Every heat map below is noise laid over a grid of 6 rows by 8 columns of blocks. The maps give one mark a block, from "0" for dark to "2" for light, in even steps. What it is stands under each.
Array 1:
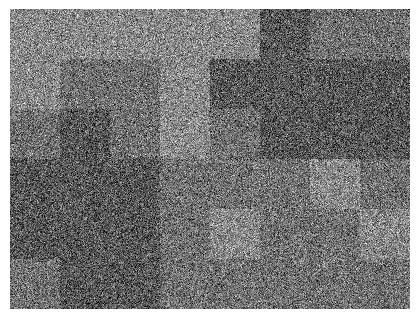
2 2 2 2 2 0 1 1
2 1 1 2 0 0 0 0
1 0 1 2 1 0 0 0
0 0 0 1 1 1 2 1
0 0 0 1 2 1 1 2
1 0 0 1 1 1 1 1
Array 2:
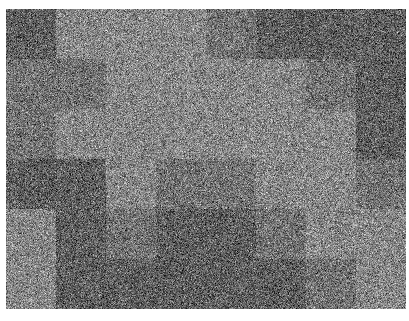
0 2 2 2 1 0 0 0
1 1 2 2 2 2 1 0
1 2 2 2 2 2 2 0
0 0 2 1 1 2 2 1
2 0 1 0 0 1 2 2
2 0 0 0 0 0 1 2
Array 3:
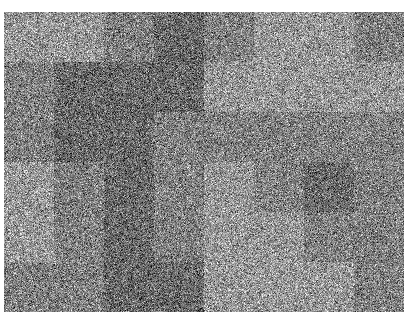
2 2 1 0 1 2 2 1
1 0 0 0 2 2 2 2
1 0 0 1 1 1 1 1
2 1 0 1 2 1 0 1
2 1 0 1 2 2 1 1
1 1 0 0 2 2 2 1
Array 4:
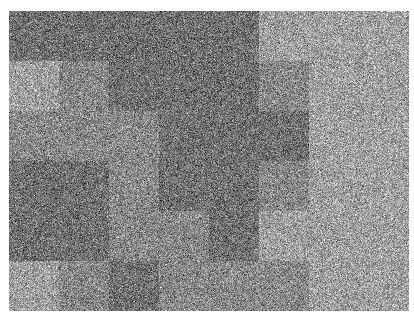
0 0 0 0 0 2 2 2
2 1 0 0 0 1 2 2
1 1 1 0 0 0 2 2
0 0 1 0 0 1 2 2
0 0 1 1 0 2 2 2
2 1 0 1 1 1 2 2
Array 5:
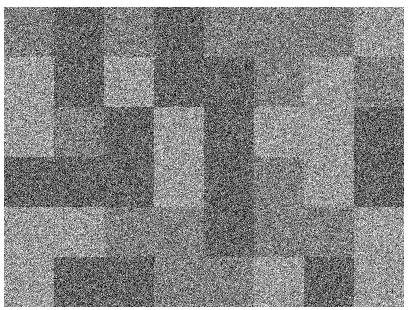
1 0 1 0 1 1 1 2
2 0 2 0 0 1 2 1
2 1 0 2 0 2 2 0
0 0 0 2 0 1 2 0
2 2 1 1 0 1 1 2
2 0 0 1 1 2 0 2
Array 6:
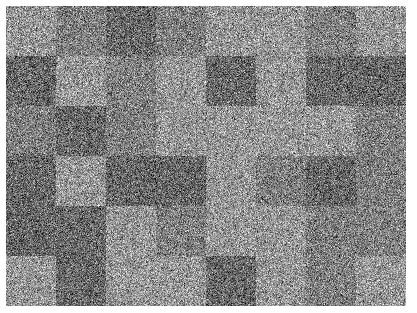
2 1 0 1 2 2 1 2
0 2 1 2 0 2 0 0
1 0 1 2 2 2 2 1
0 2 0 0 2 1 0 1
0 0 2 1 2 2 1 1
2 0 2 2 0 2 1 2
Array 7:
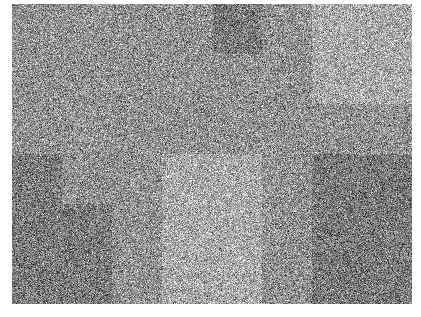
1 1 1 1 0 1 2 2
1 1 1 1 1 1 2 2
1 1 1 1 1 1 1 1
0 1 1 2 2 1 0 0
0 0 1 2 2 1 0 0
0 0 1 2 2 1 0 0
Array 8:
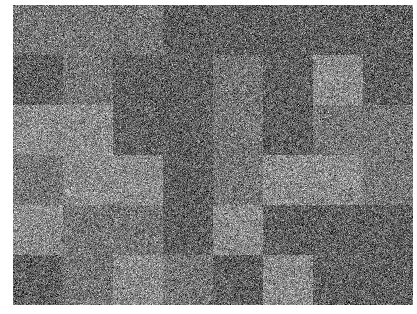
1 1 1 0 0 0 0 0
0 1 0 0 1 0 2 0
2 2 0 0 1 0 1 1
1 2 2 0 1 2 2 1
2 1 1 0 2 0 0 0
0 1 2 1 0 2 0 0
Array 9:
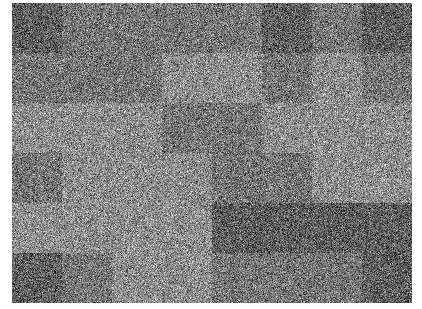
0 1 1 1 1 0 1 0
1 1 1 2 2 1 2 1
2 2 2 1 1 2 2 2
1 2 2 2 1 1 2 2
2 2 2 2 0 0 0 0
0 1 2 2 1 1 1 0
